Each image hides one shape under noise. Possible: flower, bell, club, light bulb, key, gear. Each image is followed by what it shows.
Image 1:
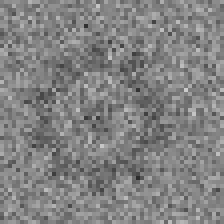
gear
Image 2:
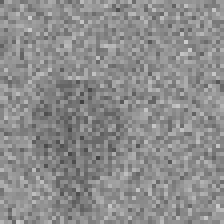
light bulb
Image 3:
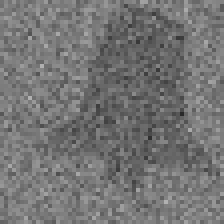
bell
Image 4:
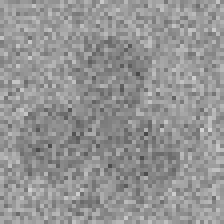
club
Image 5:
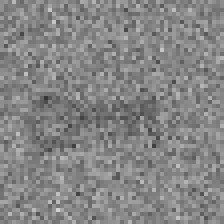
key
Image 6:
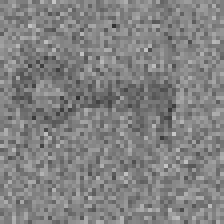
key
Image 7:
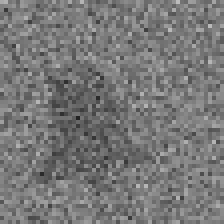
bell
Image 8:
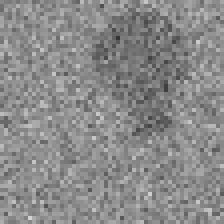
light bulb
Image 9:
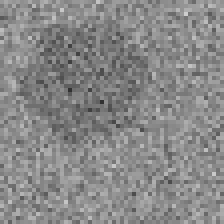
flower
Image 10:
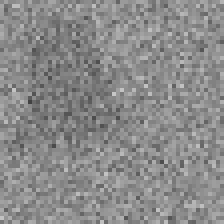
bell
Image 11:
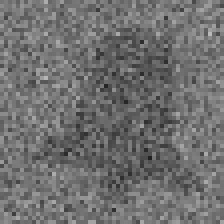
bell
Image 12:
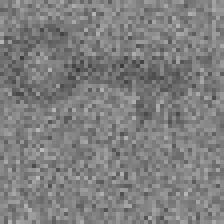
key
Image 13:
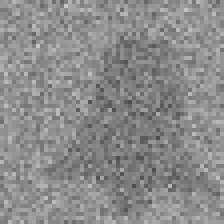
bell
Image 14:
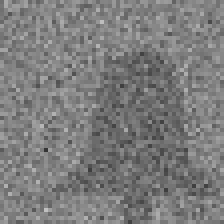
bell
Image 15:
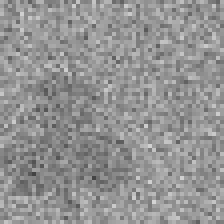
club
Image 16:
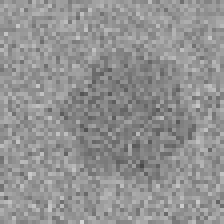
flower
